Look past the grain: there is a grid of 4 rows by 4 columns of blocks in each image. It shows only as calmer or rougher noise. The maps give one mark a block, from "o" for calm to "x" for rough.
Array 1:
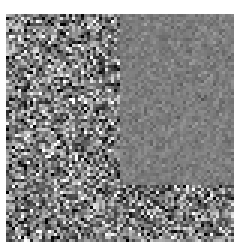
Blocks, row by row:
x x o o
x x o o
x x o o
x x x x
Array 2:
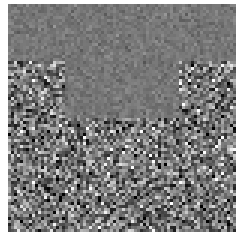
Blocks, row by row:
o o o o
x o o x
x x x x
x x x x
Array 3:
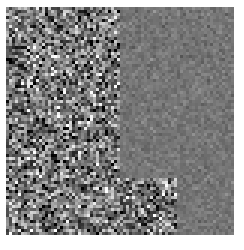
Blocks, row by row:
x x o o
x x o o
x x o o
x x x o
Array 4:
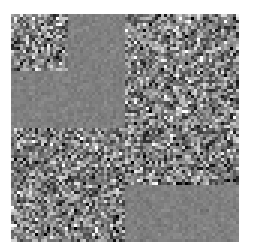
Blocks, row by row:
x o x x
o o x x
x x x x
x x o o
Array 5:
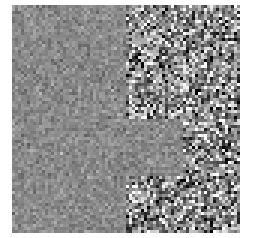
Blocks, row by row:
o o x x
o o x x
o o o x
o o x x
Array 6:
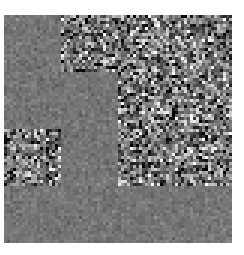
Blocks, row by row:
o x x x
o o x x
x o x x
o o o o
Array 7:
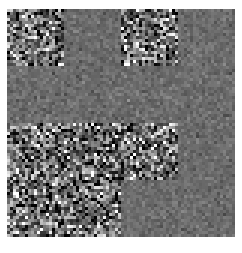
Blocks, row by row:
x o x o
o o o o
x x x o
x x o o
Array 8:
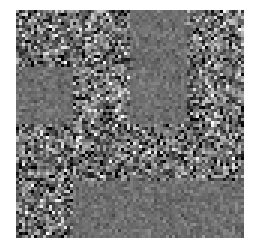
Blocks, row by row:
x x o x
o x o x
x x x x
x o o o
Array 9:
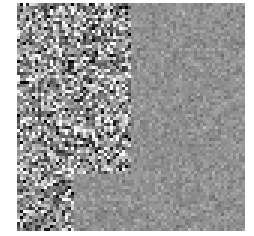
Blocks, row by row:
x x o o
x x o o
x x o o
x o o o
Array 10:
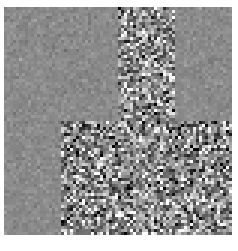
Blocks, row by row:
o o x o
o o x o
o x x x
o x x x
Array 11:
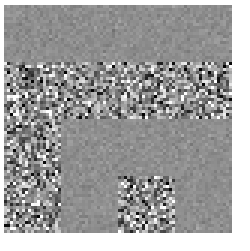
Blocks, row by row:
o o o o
x x x x
x o o o
x o x o
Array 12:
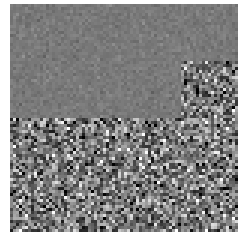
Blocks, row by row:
o o o o
o o o x
x x x x
x x x x
